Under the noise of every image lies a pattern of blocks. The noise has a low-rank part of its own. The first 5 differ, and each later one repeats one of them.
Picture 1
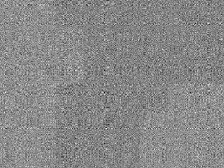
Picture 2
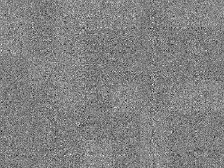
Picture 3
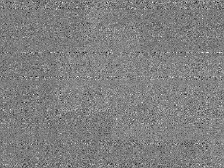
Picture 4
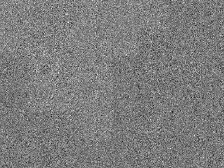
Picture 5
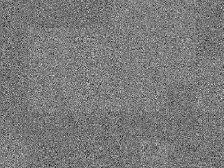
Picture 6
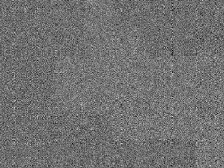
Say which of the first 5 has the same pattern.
3
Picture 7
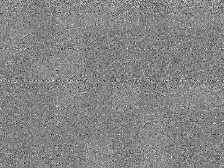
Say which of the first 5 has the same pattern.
2
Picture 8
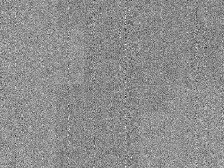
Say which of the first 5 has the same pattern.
1
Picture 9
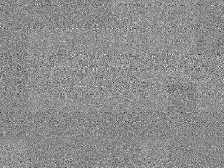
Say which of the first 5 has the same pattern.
5
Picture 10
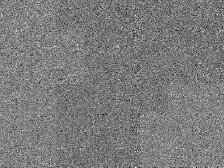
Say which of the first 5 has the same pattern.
1
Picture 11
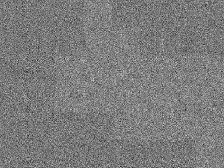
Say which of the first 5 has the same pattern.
3
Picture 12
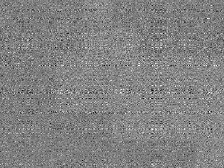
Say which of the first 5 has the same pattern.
3
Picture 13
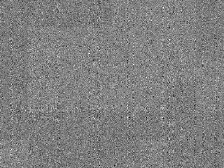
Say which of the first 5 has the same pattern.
5
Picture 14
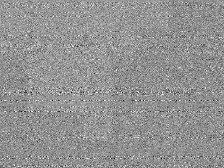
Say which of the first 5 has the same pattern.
4
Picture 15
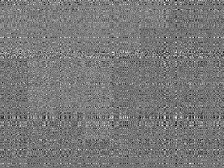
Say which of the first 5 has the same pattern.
4
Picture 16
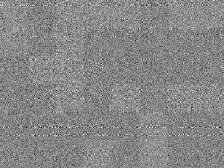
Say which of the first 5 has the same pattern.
2
